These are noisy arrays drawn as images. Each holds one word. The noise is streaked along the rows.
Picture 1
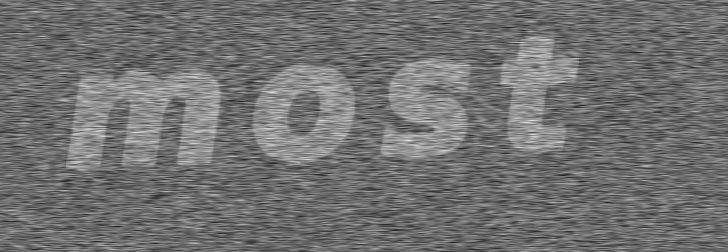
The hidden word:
most
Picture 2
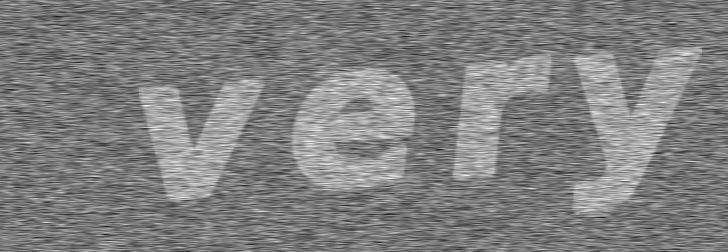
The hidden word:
very
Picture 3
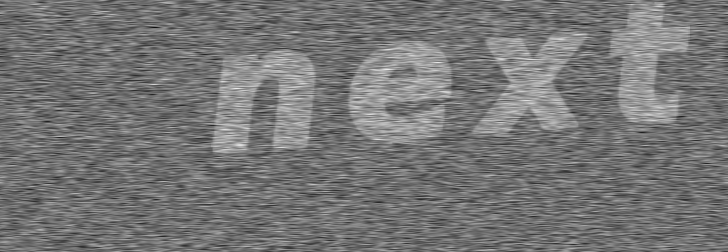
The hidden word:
next
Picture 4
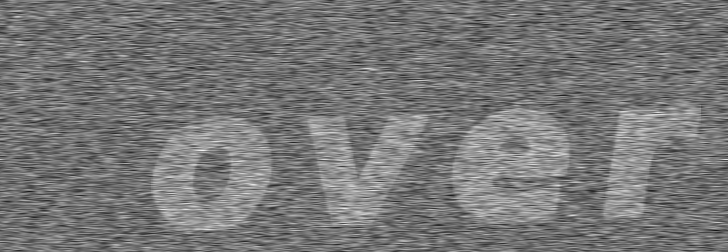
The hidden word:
over
